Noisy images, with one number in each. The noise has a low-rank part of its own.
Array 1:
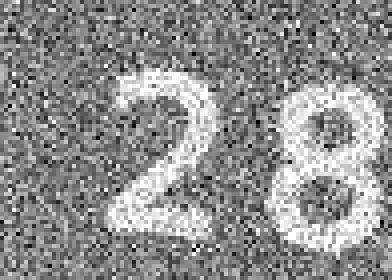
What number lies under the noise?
28
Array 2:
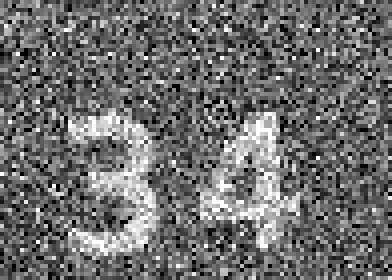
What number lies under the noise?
34
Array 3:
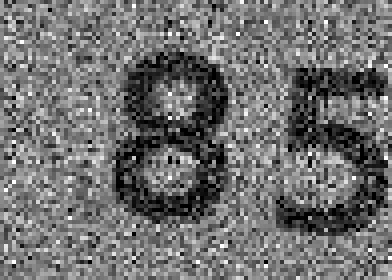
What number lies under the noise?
85
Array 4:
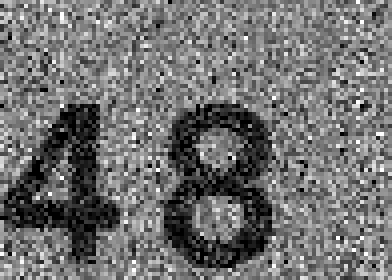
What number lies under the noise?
48
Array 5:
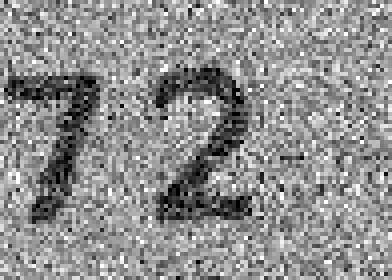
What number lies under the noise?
72
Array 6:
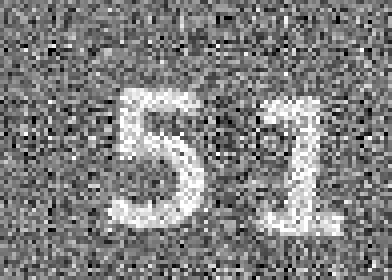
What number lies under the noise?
51
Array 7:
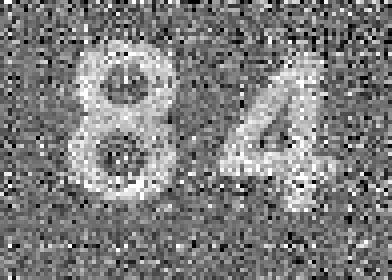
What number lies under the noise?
84
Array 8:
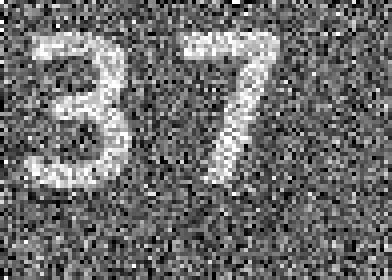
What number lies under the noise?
37
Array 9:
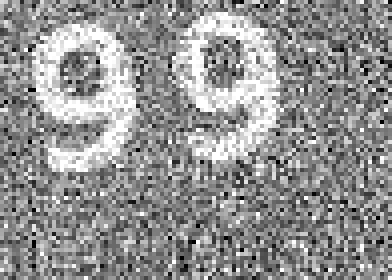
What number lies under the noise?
99
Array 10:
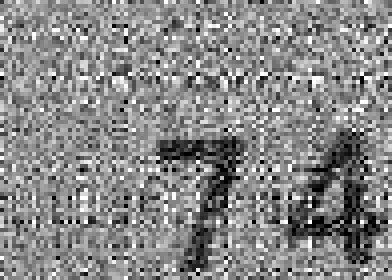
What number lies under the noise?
74
